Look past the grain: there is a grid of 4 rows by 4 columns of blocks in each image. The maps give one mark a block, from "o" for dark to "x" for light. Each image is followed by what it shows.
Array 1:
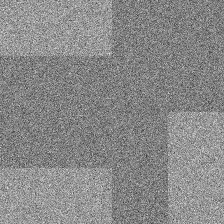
xxoo
oooo
ooox
xxox
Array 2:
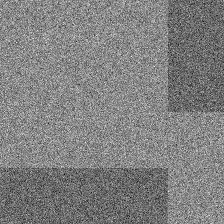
xxxo
xxxo
xxxx
ooox
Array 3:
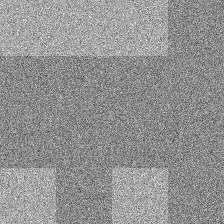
xxxo
oooo
oooo
xoxo
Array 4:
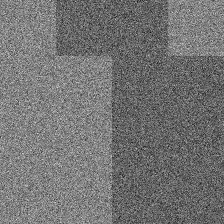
xoox
xxoo
xxoo
xxoo
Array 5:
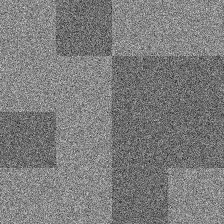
xoxx
xxoo
oxoo
xxox
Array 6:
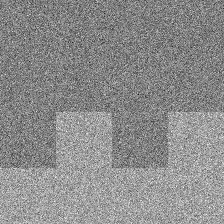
oooo
oooo
oxox
xxxx
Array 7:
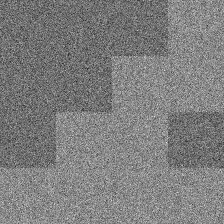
ooox
ooxx
oxxo
xxxx
